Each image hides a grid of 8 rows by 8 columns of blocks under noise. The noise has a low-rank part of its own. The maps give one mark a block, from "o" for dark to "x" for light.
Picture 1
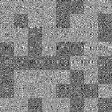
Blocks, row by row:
x x x x o o x x
x o x x o x x o
x x o x x x x o
o x o x o o x x
o o o o o x x o
o x x x x o x o
o x x x o o o x
x x o x x o x o
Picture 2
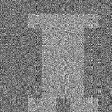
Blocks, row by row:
o o o o o o o o
o o x x x x x o
o o o x x x o o
o o o x x x o o
o o o x x x o o
o o o x x x o o
o o o x x x o o
o o x x o x x o
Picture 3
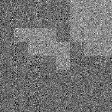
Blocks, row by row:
o o o o o x x x
o o o o o x x x
o x x x o x x x
o o x x x o x x
o o o o x o o o
o o o o o o o o
o o o o o o o o
o o o o o o o o
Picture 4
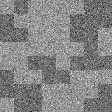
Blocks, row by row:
x o x x x x o o
o x x x x o o o
o o x x x o o x
x x x x x x o x
x x o o x o o o
o x x o o x x x
o o o x x x x o
x o o x x x o o
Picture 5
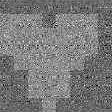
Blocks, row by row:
o o o o o o o o
x x x o x x x o
x x x x x x x o
x x x x x x x o
o x x x x x o o
o o x x x o o o
o o x x x o o o
o o o x o o o o
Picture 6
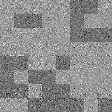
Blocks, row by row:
x x x x x o o x
x o o x x o x x
x x x x x o o o
x x x x x x x x
o o x x o x x x
o x o o x x x x
o o x o o x x x
x x o o o o x o
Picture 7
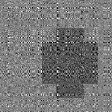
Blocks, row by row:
x x x x x x x x
x x x x x x x x
x x x x o o x x
x x x o o o o x
x x x o o o o x
x x x o o o o x
x x x x o o x x
x x x x x x x x
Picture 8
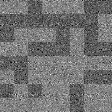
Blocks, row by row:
x x o x x x o o
o o o o o o o x
o x x x o x o x
x x o o o x o o
o o x x x x x x
x o x x x x o o
o x o x x o x x
x x x x x o x x
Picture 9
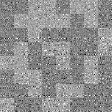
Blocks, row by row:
o o x x o x x o
o x x x x o x o
o o x o o o o x
o x o x x o o x
x x o o x o x o
o x x o o o x o
o o x o x x o o
x o o x x o o o
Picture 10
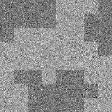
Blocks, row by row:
o o o o x x x o
o o o o x x o o
o x x x x x o o
x x x x x x x o
x x x x x x x x
x o o x o o x x
x x o o o o o x
x x o o o o x x
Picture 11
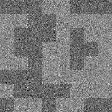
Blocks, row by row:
o o o x x o o o
x x o o x x x x
x o o o x o x x
x o o x x o o x
x x o x x o x x
o o o x x x x x
x o o o o x x x
o x x o x x o o
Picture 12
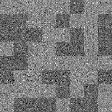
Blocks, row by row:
x x x x x o x x
o o x x o x x o
o o o x x o x o
x o x x o o x o
o o x x x x x x
o x x o o x x o
x x x x o x o x
x o o o x o o x
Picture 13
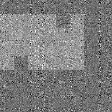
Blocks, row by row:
o o o o o o o o
x x x x o x o o
x x x x x x o o
x x x x x x o o
x o x x x x o o
o o o o o o o o
o o o o o o o o
o o o o o o o o
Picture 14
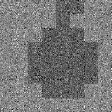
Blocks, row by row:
x x x x o o x x
x x x x o x x x
x x x o o o x x
x x o o o o o x
x x o o o o o x
x x o o o o o x
x x x o o o x x
x x x x x x x x
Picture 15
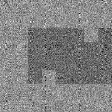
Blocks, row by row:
x x x x x x x x
x x x x x x x x
x x o o o o x o
x x o o o o o o
x x o o o o o o
x x o x o o o o
x x x x x x x x
x x x x x x x x
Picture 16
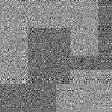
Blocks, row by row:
x x x x x x x o
x x x x x x x o
x x o o o x x o
x x o o o x x o
x x o o o o o o
x x o o o x x x
o o o o x x x x
o o o o x x x x
